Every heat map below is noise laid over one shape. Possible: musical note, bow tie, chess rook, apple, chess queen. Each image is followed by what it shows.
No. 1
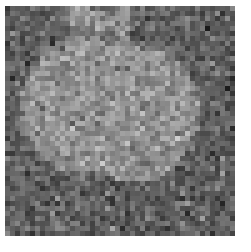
apple
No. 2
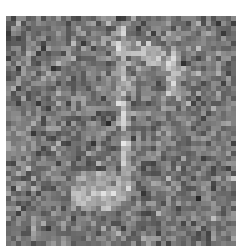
musical note
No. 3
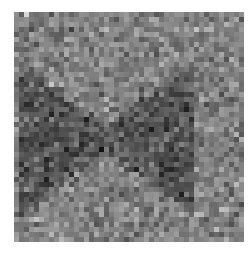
bow tie
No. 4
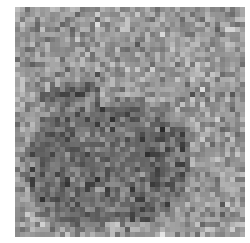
apple
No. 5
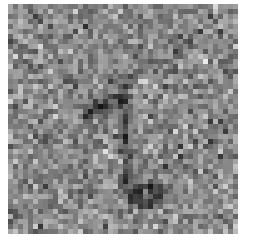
musical note
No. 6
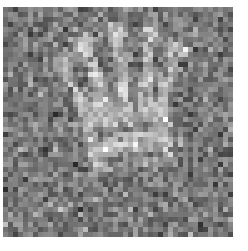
chess queen
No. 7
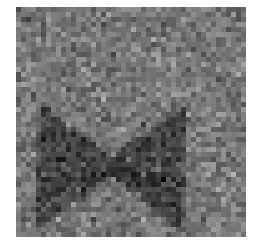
bow tie
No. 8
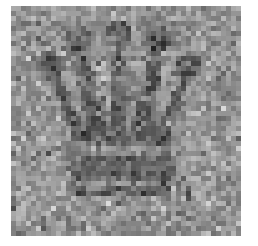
chess queen
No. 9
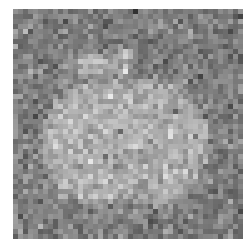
apple
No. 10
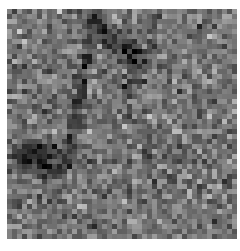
musical note
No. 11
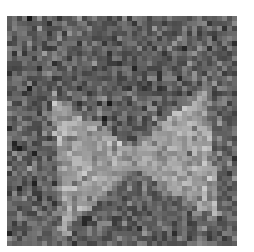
bow tie
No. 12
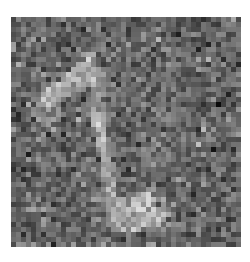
musical note
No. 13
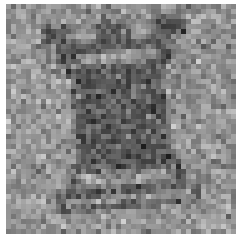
chess rook
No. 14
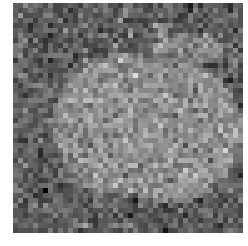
apple
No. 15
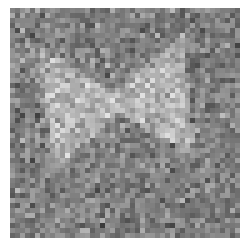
bow tie
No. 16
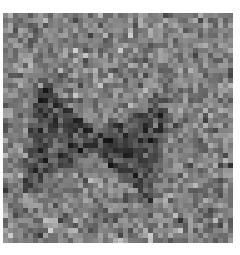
bow tie
